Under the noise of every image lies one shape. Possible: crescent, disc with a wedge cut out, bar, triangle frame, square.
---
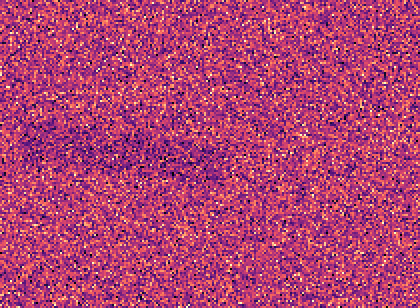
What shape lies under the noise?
bar
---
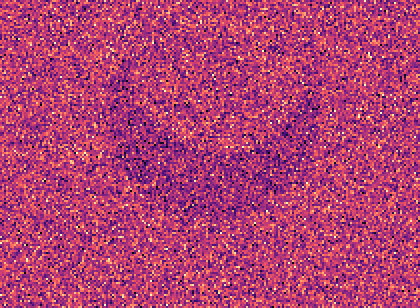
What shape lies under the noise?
crescent
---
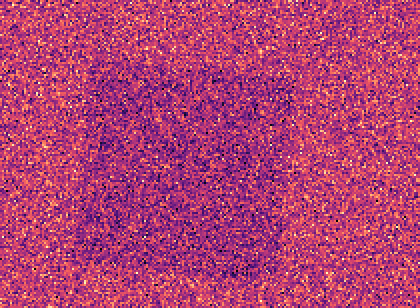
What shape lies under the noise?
square
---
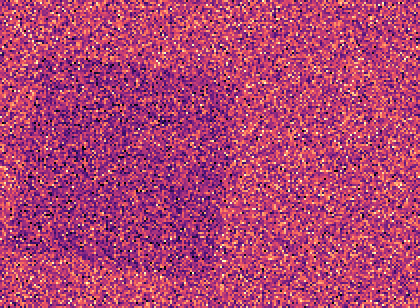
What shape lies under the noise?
square
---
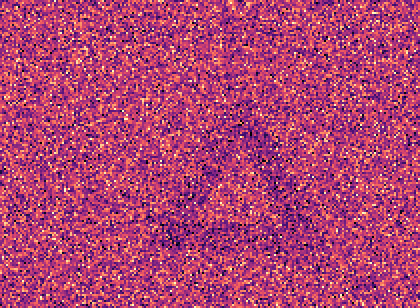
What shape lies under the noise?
triangle frame
